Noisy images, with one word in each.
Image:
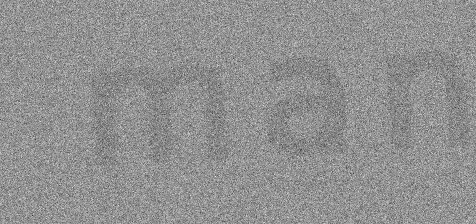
man
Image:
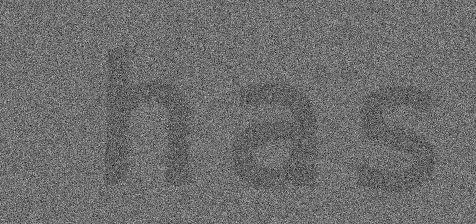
has
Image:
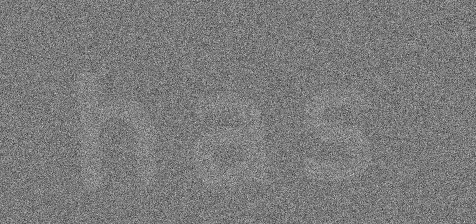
has
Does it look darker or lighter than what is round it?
lighter
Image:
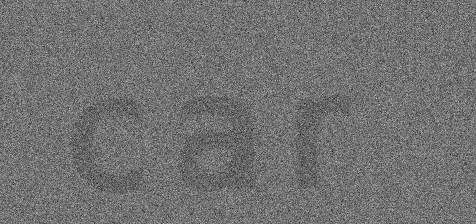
car
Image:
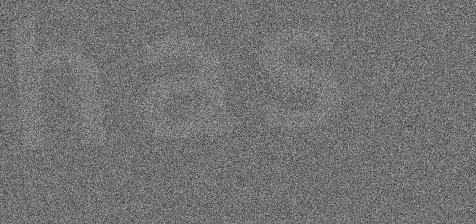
has
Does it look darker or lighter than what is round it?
lighter
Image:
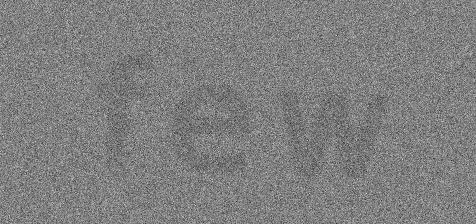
few
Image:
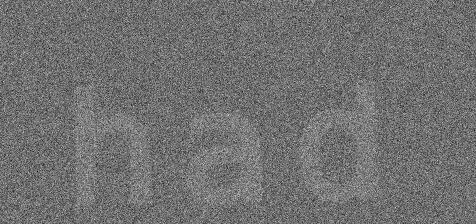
had
